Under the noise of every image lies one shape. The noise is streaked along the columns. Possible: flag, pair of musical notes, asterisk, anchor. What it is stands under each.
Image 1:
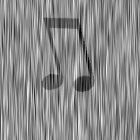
pair of musical notes
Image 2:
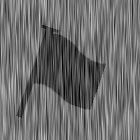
flag
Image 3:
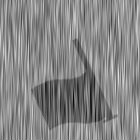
flag
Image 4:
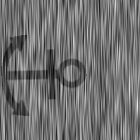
anchor
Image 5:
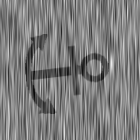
anchor
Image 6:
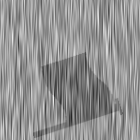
flag
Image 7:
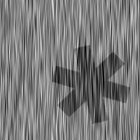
asterisk
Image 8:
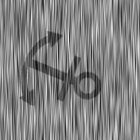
anchor
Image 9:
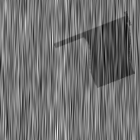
flag
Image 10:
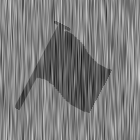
flag
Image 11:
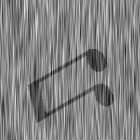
pair of musical notes
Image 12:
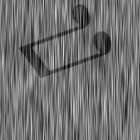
pair of musical notes
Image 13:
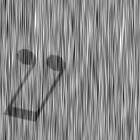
pair of musical notes
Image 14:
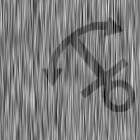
anchor
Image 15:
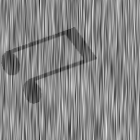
pair of musical notes
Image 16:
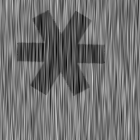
asterisk
